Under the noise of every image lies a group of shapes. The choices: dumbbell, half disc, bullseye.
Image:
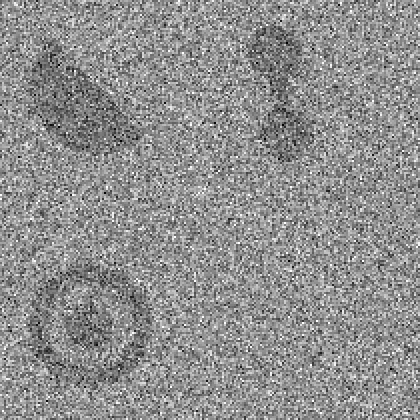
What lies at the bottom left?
bullseye
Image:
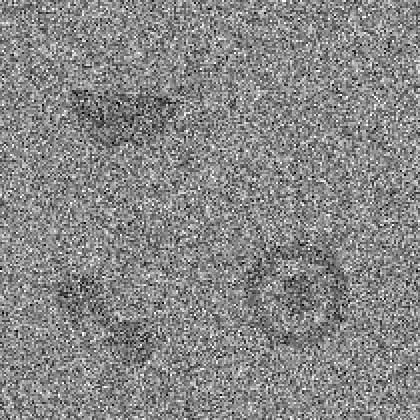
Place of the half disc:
top left
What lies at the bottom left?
dumbbell
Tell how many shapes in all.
3
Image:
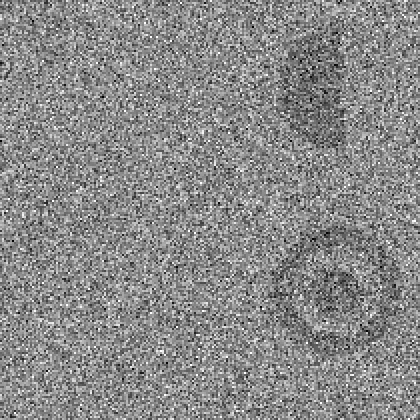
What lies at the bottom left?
nothing
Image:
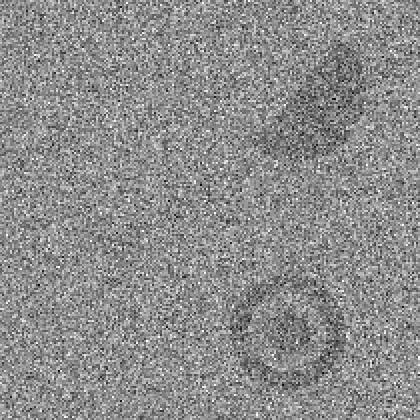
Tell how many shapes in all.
2
